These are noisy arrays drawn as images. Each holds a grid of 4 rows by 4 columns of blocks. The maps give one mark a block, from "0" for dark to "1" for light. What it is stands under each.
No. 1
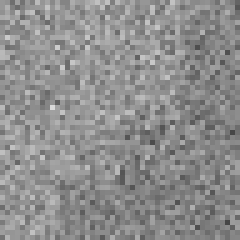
1 1 1 0
1 1 1 0
1 1 0 0
1 0 0 0
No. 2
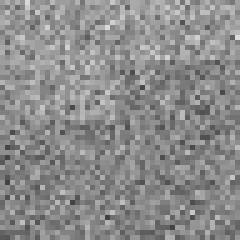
1 1 1 1
1 1 0 0
0 0 0 0
0 0 0 0
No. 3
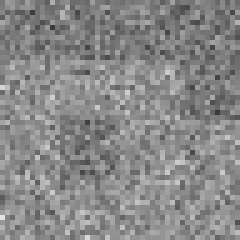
0 0 0 0
1 1 1 0
1 0 1 1
1 1 1 1
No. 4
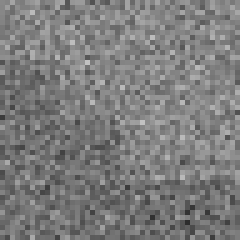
1 1 1 1
0 1 1 1
0 0 1 1
0 0 0 0
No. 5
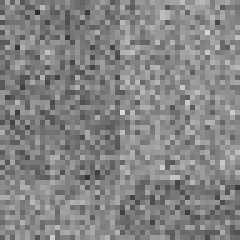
0 0 1 1
0 0 1 1
0 0 1 1
1 1 0 0
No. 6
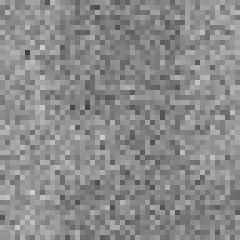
1 0 0 1
1 0 0 1
1 1 0 1
1 0 0 0
